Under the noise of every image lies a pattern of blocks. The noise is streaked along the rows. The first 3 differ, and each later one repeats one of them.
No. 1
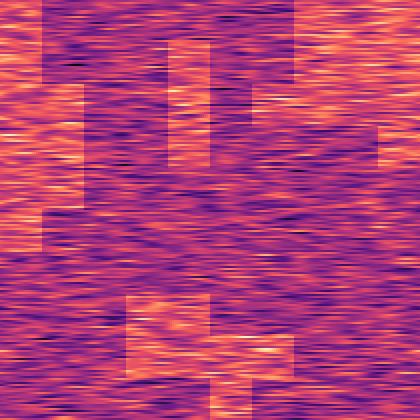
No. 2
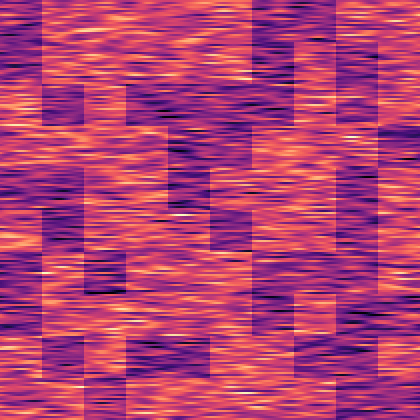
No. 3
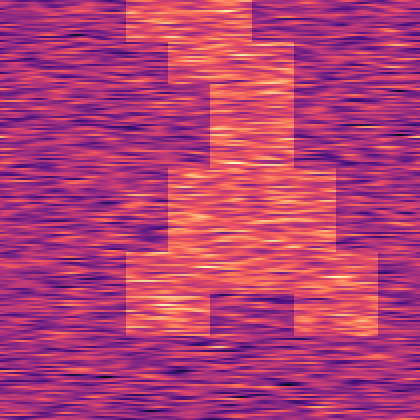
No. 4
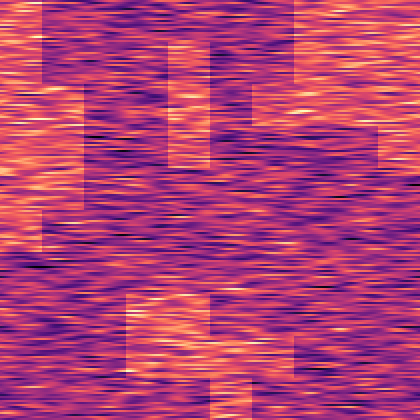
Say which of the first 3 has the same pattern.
1
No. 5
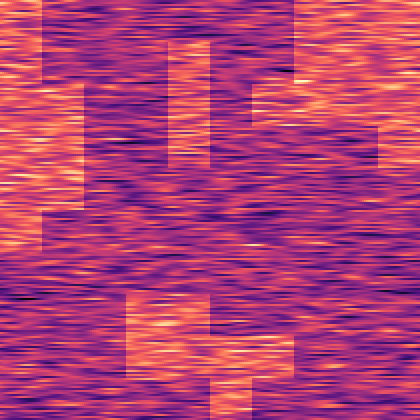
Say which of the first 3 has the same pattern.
1
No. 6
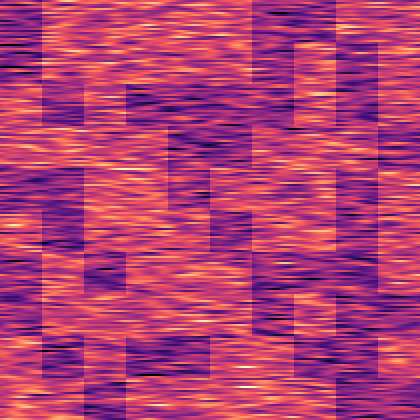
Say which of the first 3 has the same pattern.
2
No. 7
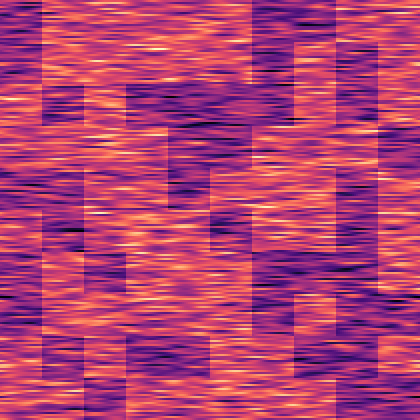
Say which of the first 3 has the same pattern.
2
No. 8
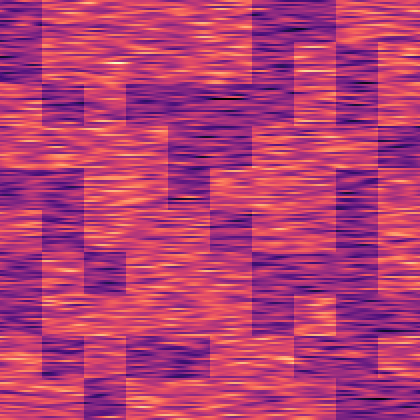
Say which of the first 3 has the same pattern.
2
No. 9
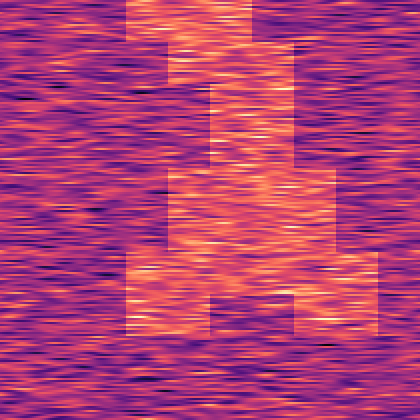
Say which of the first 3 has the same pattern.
3
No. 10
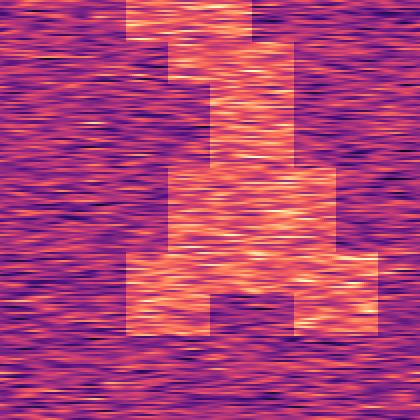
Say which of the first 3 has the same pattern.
3
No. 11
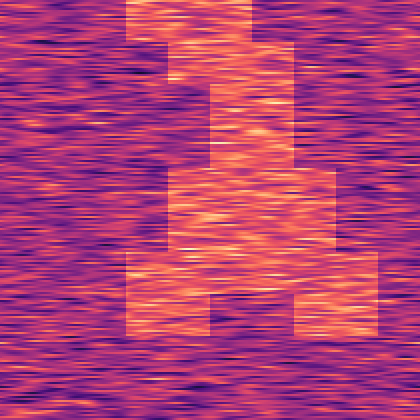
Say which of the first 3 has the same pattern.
3
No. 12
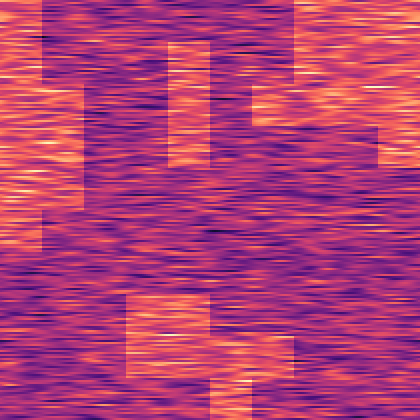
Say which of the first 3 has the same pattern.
1
